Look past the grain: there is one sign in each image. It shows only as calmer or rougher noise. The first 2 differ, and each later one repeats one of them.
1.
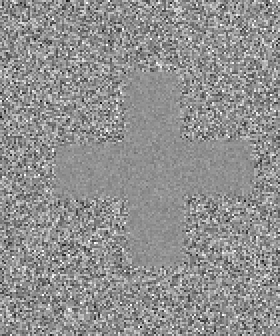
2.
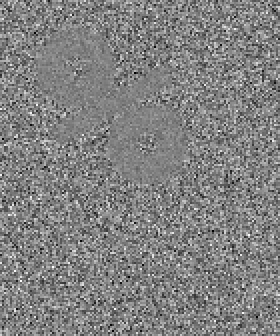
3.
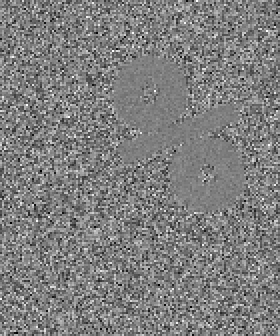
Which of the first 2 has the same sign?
2
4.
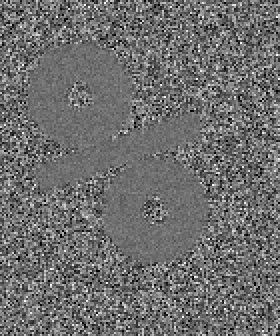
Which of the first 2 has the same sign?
2
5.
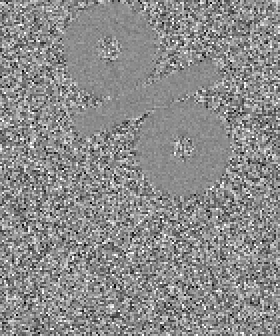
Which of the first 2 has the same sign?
2
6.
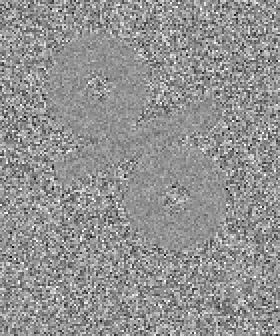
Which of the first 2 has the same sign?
2
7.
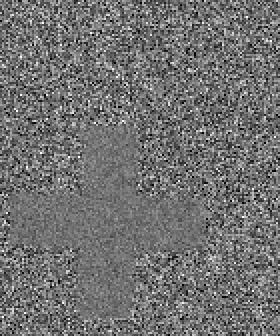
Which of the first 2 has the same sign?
1
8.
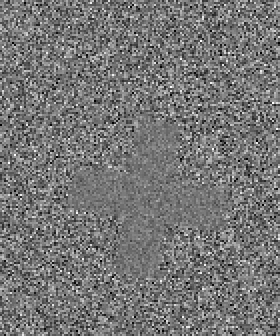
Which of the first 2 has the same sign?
1
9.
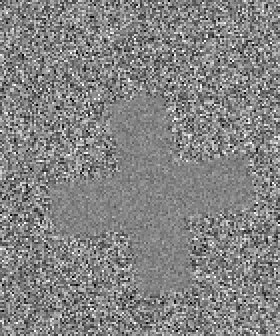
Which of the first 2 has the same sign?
1
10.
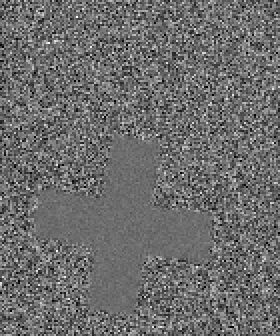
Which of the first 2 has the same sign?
1
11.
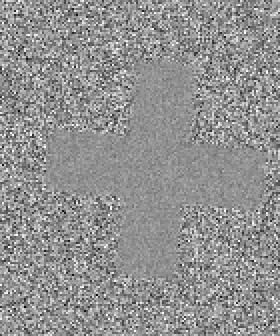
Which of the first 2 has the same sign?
1
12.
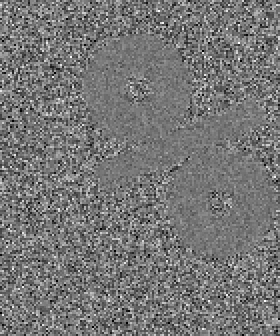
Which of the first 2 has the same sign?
2
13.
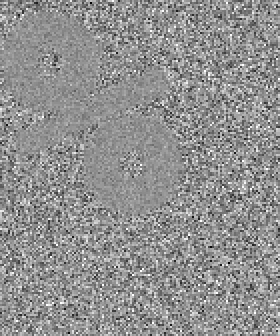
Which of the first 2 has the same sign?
2
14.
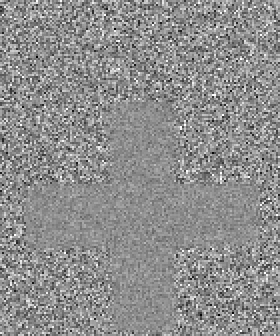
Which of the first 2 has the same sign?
1
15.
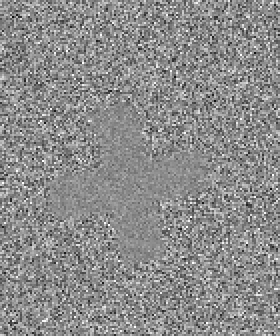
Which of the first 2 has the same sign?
1
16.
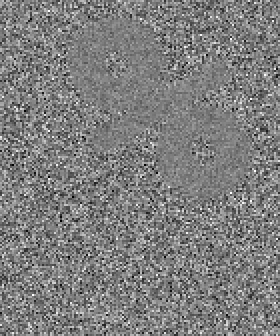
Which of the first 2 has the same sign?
2
